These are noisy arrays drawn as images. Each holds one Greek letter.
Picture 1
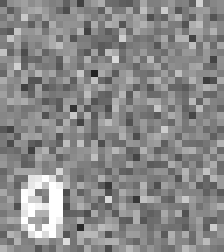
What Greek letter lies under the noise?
theta
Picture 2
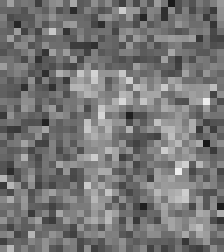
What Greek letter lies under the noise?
pi
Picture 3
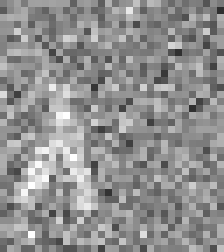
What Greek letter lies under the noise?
lambda
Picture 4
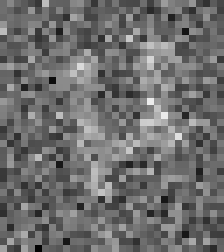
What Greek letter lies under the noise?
mu
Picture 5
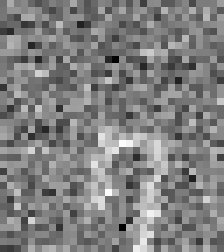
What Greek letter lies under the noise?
eta
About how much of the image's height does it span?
half
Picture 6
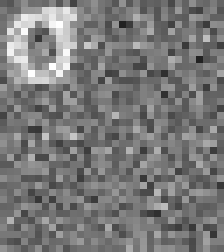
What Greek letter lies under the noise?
sigma
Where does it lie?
top left
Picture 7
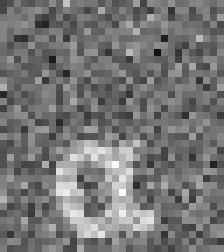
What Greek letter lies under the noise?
alpha
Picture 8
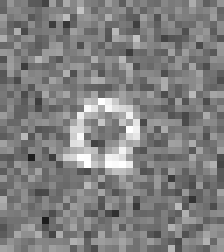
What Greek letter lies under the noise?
omega
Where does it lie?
centre
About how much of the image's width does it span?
a third
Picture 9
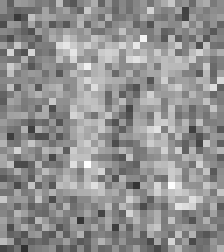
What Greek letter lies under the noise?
pi
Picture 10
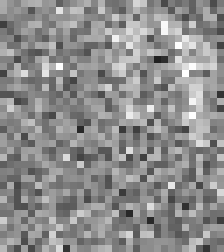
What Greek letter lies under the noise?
eta
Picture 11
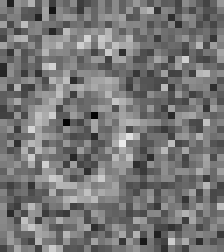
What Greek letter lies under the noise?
delta
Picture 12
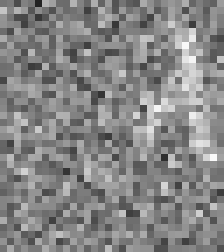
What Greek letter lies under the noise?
lambda
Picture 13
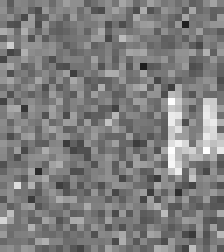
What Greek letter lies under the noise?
mu
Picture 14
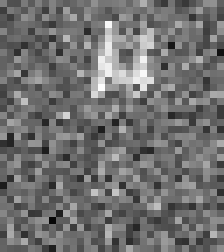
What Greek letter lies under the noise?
mu
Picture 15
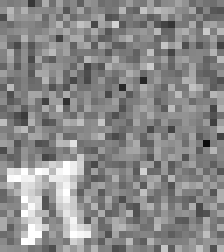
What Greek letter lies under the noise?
pi
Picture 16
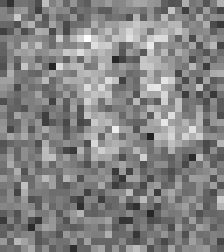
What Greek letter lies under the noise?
pi
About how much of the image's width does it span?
two thirds
